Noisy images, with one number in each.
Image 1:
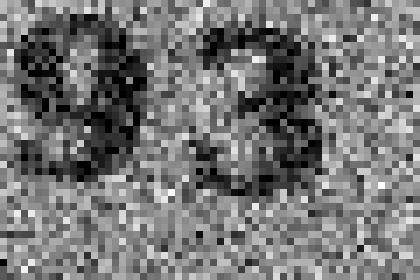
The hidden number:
93
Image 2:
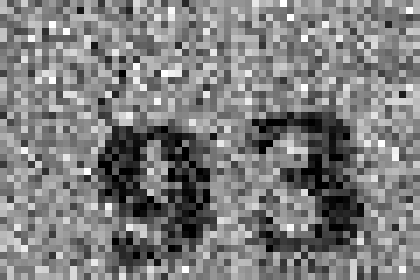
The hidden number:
93
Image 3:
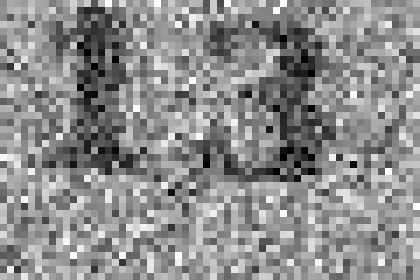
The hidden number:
13
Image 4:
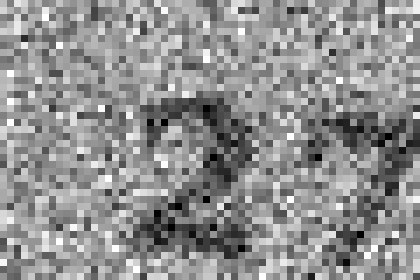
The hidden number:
27
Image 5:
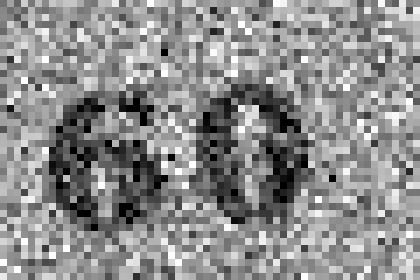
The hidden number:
60
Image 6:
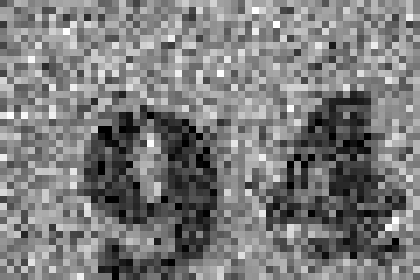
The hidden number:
94
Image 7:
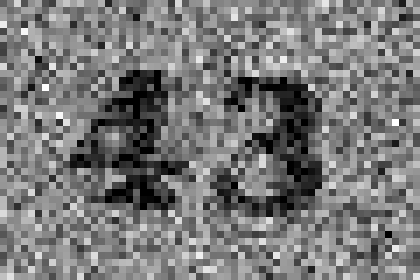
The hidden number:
43
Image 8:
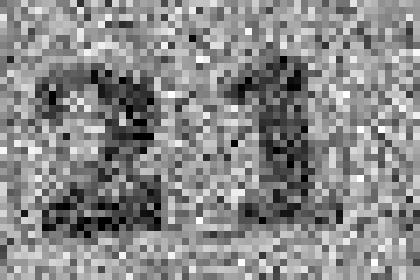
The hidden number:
21
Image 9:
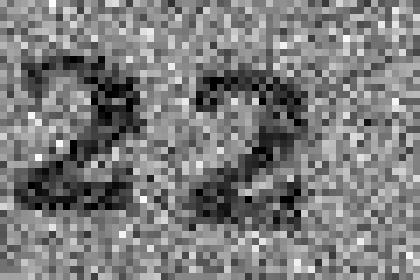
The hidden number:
22
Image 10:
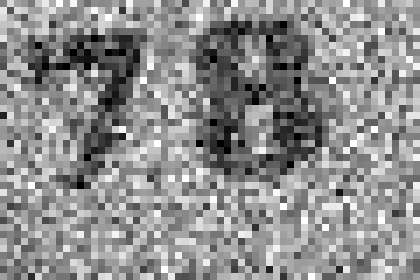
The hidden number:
78
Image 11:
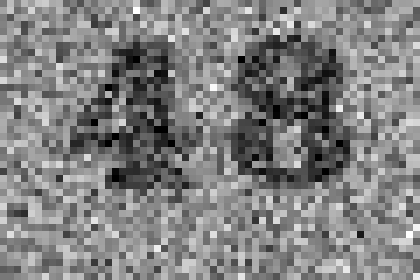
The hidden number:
48
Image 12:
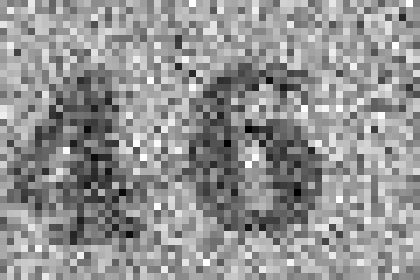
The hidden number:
46
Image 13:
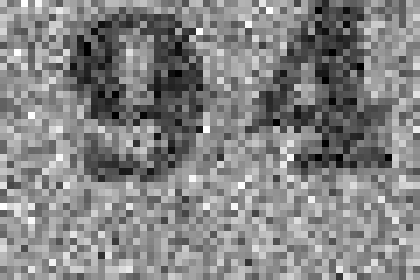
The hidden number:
94
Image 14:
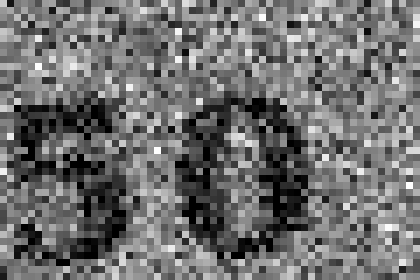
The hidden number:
50
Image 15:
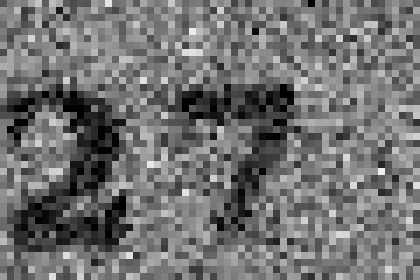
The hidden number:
27
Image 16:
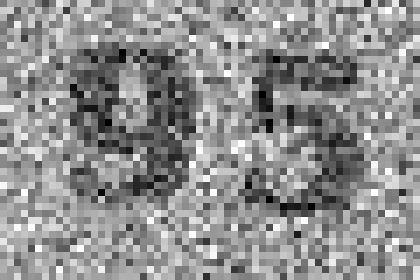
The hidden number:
95
